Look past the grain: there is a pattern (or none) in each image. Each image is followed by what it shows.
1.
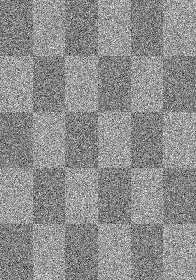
a checkerboard
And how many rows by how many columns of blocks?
5 by 6
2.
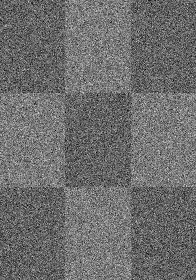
a checkerboard
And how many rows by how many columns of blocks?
3 by 3
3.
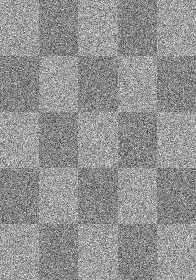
a checkerboard
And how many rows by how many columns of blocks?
5 by 5
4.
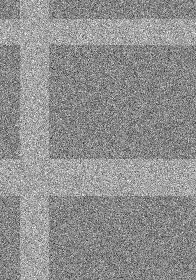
bands of rows crossing bands of columns
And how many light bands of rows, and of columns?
2 and 1
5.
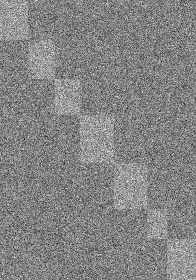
blocks along the diagonal
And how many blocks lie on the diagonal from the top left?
7
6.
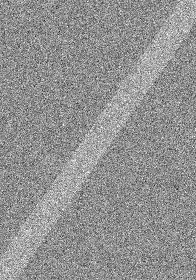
a diagonal band
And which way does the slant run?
bottom left to top right
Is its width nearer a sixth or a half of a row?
a sixth
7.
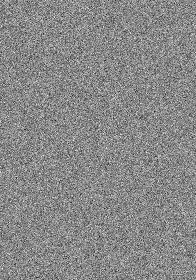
only noise
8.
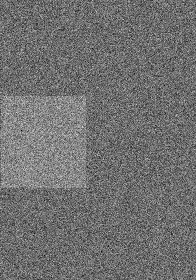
one block
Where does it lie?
middle left
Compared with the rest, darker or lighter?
lighter
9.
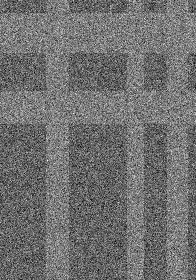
bands of rows crossing bands of columns
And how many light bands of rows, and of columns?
2 and 3
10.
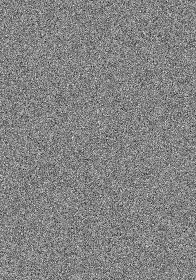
only noise
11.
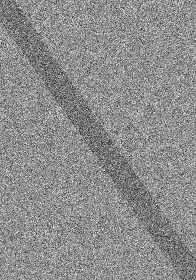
a diagonal band
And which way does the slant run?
top left to bottom right
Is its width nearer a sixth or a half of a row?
a sixth
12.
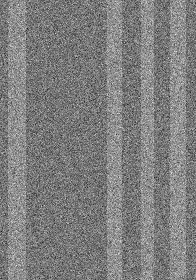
bands of columns
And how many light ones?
4
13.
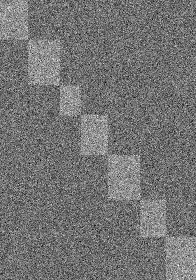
blocks along the diagonal
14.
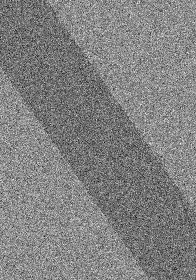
a diagonal band
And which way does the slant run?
top left to bottom right
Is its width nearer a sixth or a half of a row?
a half
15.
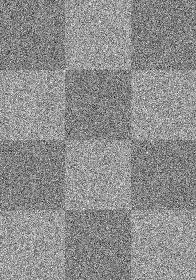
a checkerboard
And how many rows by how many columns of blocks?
4 by 3
